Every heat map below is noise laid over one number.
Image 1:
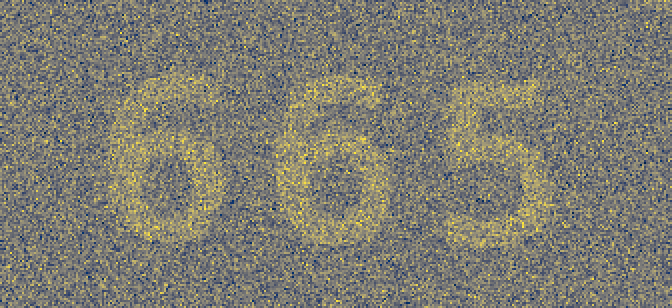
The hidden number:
665
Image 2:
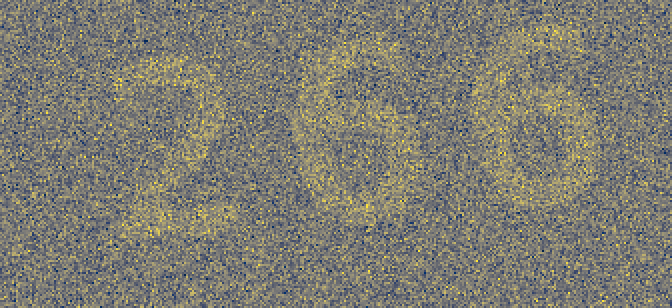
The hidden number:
266
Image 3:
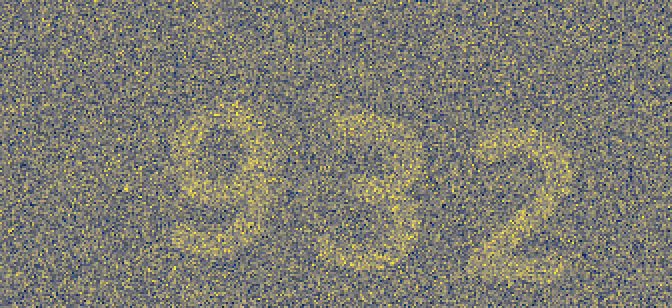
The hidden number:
932
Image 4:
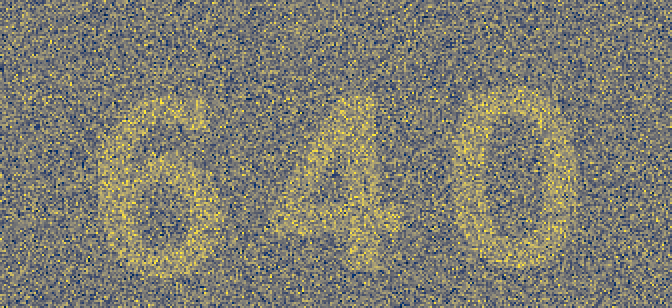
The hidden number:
640
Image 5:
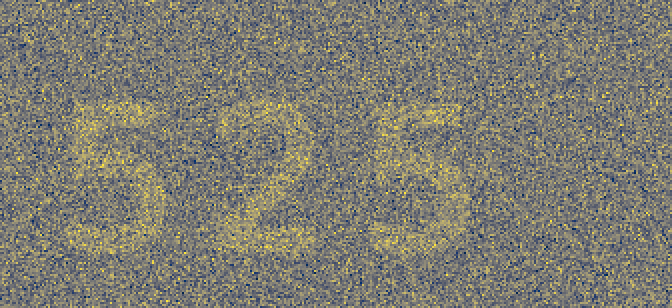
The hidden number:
525
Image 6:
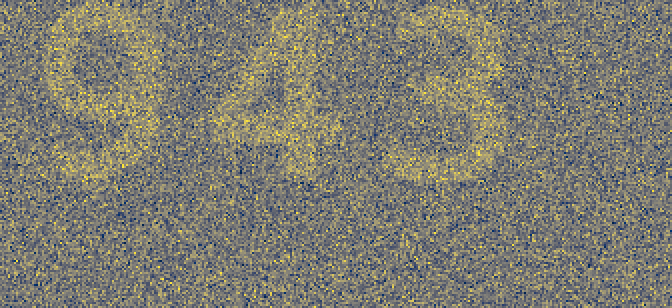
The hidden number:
943
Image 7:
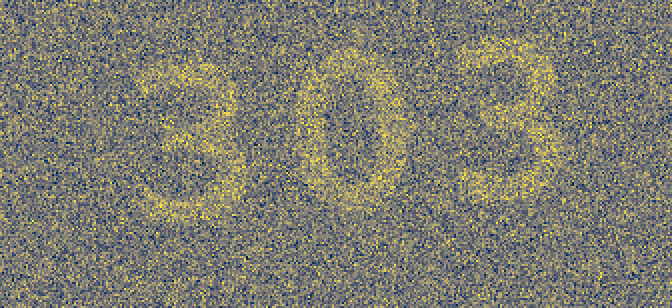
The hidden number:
303
